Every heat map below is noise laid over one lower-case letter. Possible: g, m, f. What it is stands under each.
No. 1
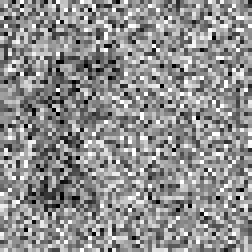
f
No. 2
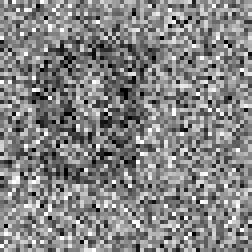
g
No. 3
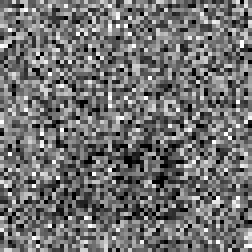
m
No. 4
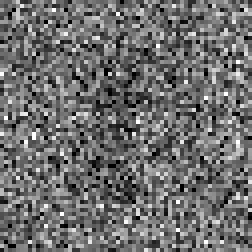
f
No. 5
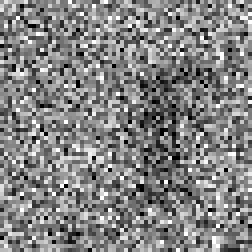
f
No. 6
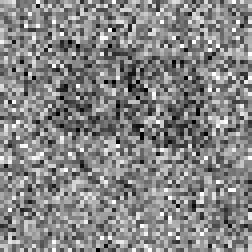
m
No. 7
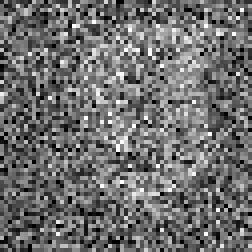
g
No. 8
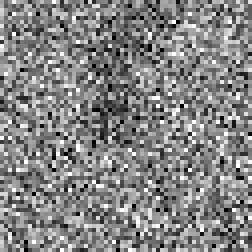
f
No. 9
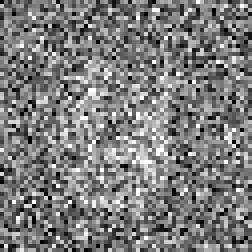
g
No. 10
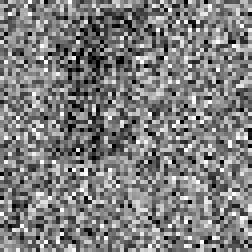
f
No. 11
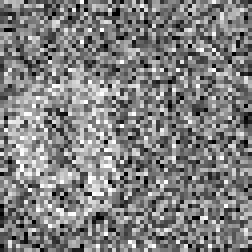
g
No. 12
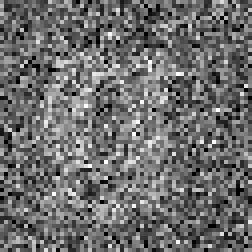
g
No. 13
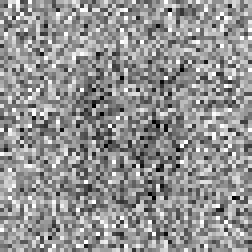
g
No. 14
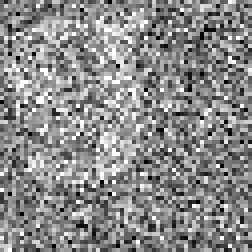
g
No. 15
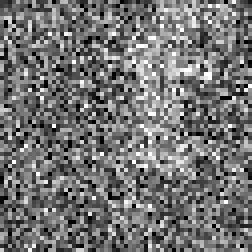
f
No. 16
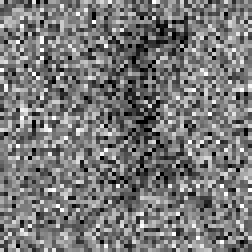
f
